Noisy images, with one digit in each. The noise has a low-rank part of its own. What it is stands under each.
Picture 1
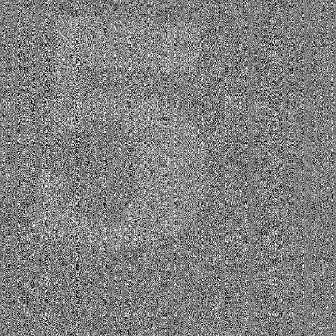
light 5
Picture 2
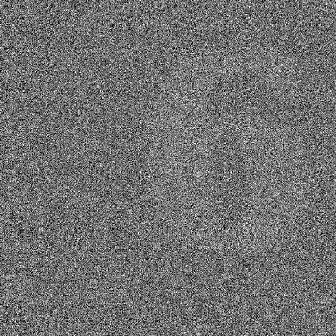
light 6
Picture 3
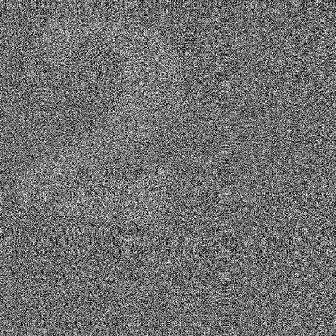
light 2
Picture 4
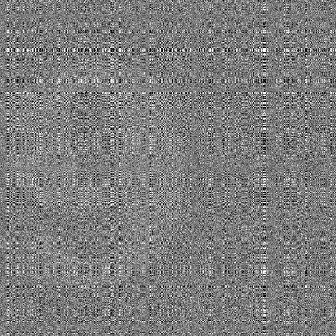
light 9
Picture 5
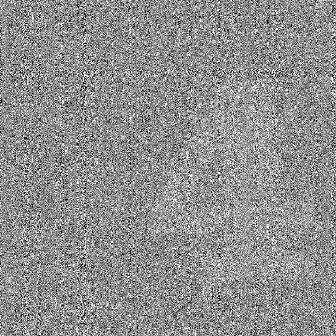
light 4
